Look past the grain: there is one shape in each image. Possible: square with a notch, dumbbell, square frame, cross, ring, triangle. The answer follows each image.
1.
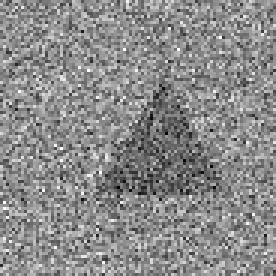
triangle
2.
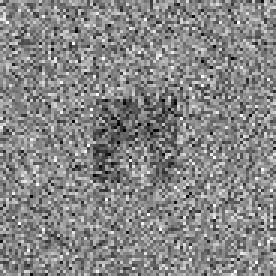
square with a notch
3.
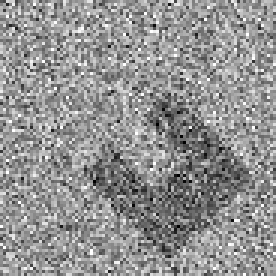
square with a notch
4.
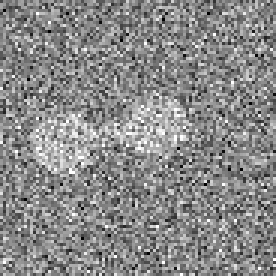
dumbbell
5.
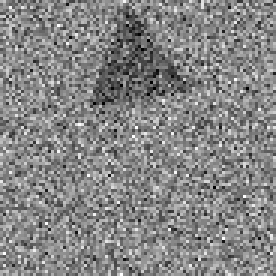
triangle
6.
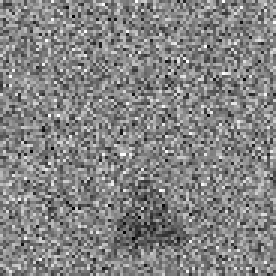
triangle
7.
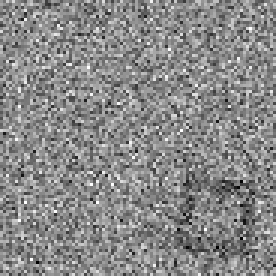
square frame
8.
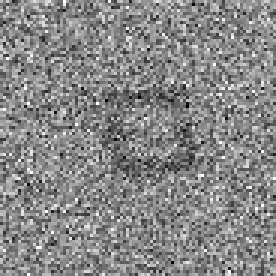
square frame
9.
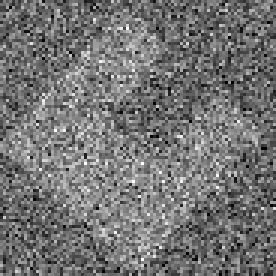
square with a notch
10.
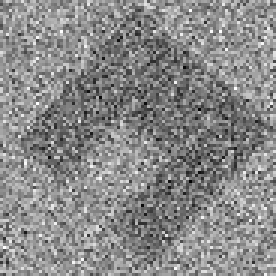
square with a notch
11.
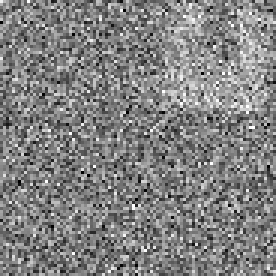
square with a notch
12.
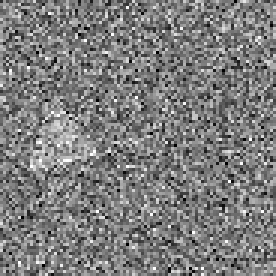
triangle
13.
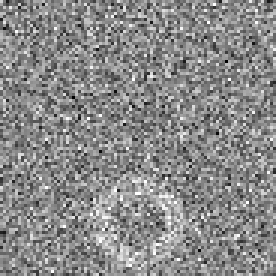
ring
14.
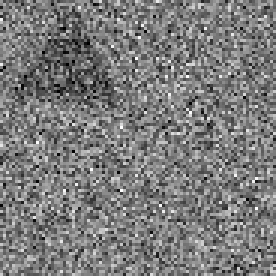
triangle
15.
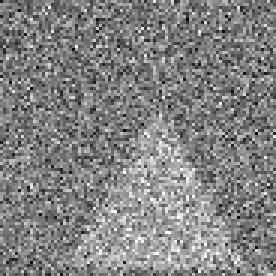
triangle
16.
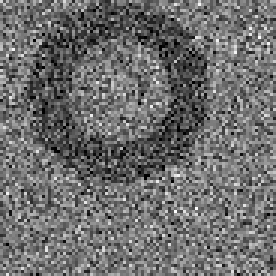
ring
